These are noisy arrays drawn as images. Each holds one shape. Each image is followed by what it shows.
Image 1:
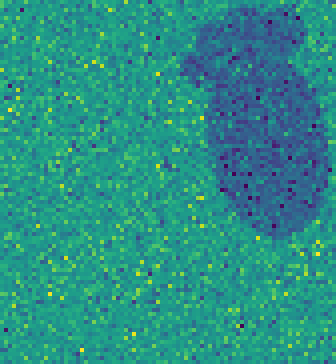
footprint
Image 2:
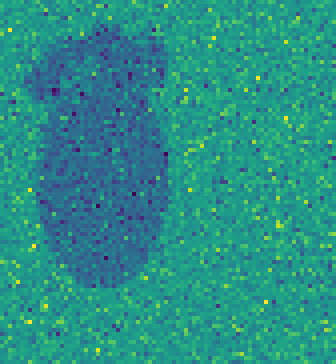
footprint
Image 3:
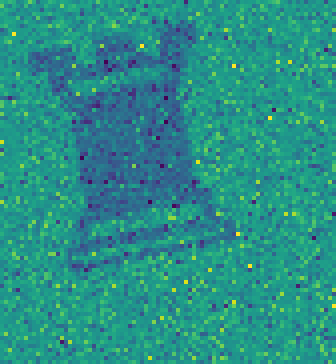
chess rook
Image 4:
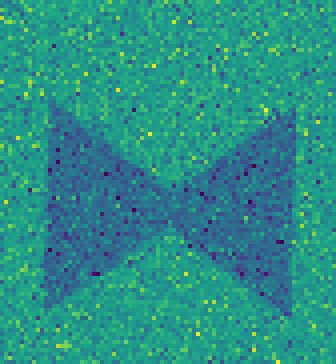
bow tie
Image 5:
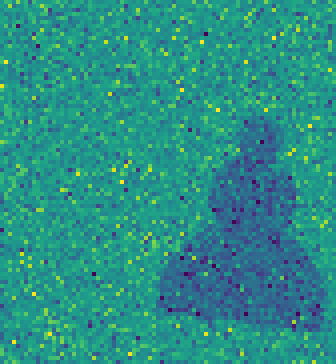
chess pawn
